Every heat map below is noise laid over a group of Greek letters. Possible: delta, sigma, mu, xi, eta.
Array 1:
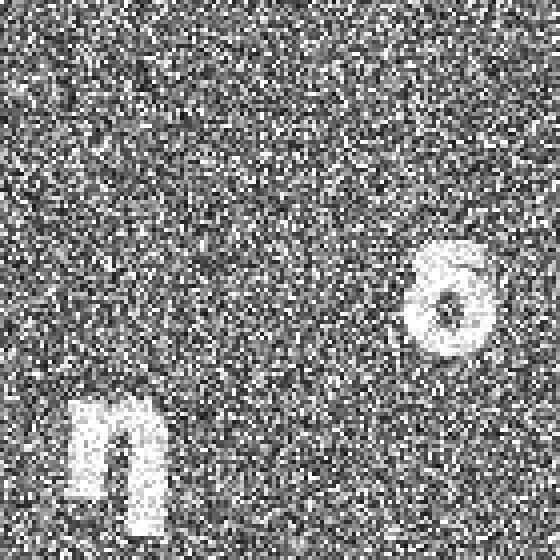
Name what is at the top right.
nothing
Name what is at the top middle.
nothing
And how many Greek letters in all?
2
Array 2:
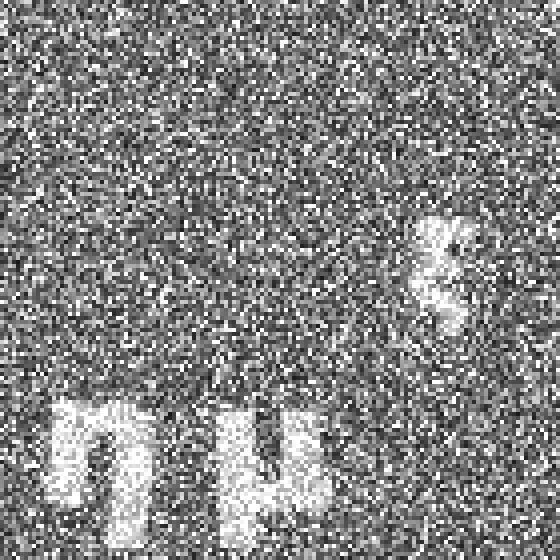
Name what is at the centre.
nothing
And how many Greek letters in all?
3
